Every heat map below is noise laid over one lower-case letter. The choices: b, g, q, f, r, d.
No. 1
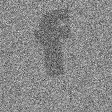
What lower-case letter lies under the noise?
f
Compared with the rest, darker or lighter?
darker
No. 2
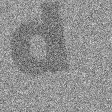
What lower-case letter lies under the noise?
d
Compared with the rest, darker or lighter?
darker
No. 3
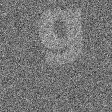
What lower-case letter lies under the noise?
g
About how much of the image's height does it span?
half
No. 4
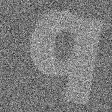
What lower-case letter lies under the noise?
q
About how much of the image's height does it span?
nearly all
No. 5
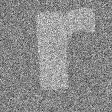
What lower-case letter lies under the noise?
r
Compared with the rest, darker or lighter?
lighter
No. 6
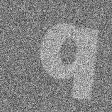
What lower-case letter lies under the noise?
q
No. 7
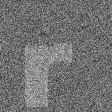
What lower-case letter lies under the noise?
r
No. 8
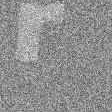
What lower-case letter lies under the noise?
r
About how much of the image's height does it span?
half
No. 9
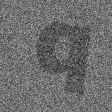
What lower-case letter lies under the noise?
q
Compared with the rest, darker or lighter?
darker
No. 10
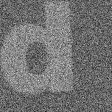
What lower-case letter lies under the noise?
d
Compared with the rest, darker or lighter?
lighter
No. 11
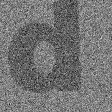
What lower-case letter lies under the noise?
d
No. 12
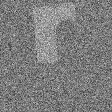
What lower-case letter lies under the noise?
r
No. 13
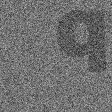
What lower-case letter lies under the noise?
q
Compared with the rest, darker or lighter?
darker
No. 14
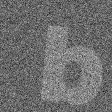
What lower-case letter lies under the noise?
b
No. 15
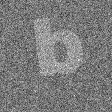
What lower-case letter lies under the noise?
b
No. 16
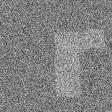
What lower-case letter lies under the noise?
r
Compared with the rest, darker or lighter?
lighter
